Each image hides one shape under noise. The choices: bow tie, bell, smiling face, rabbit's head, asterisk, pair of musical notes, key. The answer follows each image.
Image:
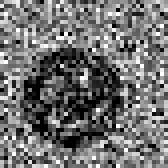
smiling face
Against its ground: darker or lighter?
darker
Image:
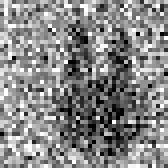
rabbit's head
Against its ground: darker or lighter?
darker
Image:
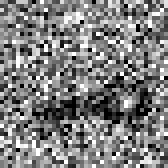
key
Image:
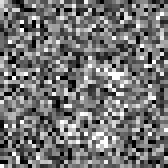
pair of musical notes
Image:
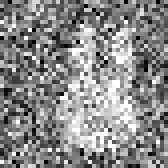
rabbit's head
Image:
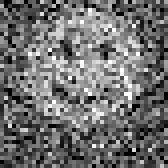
smiling face
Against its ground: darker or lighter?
lighter
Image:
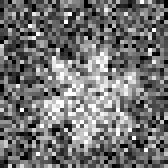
asterisk
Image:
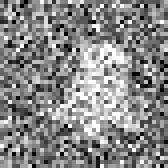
bell
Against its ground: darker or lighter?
lighter
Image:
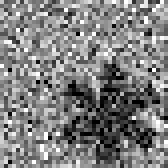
asterisk
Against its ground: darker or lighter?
darker
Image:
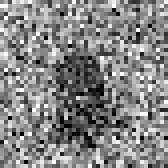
bell
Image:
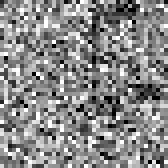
pair of musical notes
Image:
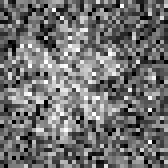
asterisk
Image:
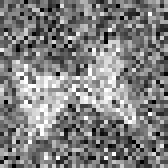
bow tie
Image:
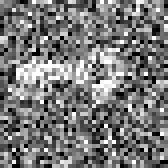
key
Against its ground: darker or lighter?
lighter
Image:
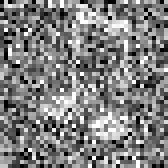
pair of musical notes
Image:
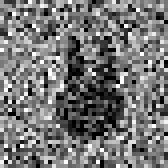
rabbit's head
